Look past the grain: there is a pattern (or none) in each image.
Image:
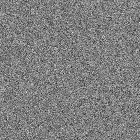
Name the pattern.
only noise
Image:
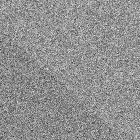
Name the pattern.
a sharp edge
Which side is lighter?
top right
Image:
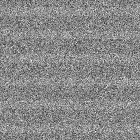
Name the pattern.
horizontal stripes
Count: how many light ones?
6
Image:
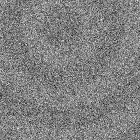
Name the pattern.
rings round one point
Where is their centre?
top middle
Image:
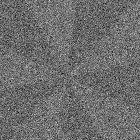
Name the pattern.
spokes from one point
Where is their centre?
centre
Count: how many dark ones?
5
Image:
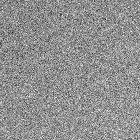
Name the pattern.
a smooth slope
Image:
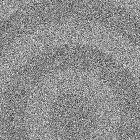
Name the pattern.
rings round one point
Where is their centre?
bottom middle
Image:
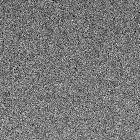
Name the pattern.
a smooth slope
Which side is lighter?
bottom
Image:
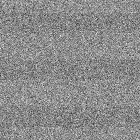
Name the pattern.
horizontal stripes
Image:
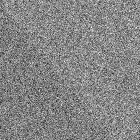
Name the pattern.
a sharp edge
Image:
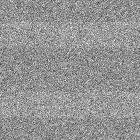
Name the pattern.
horizontal stripes
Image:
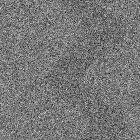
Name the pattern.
a wavy band
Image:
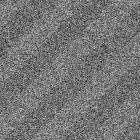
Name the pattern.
diagonal stripes
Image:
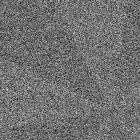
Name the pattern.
spokes from one point
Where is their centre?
bottom right
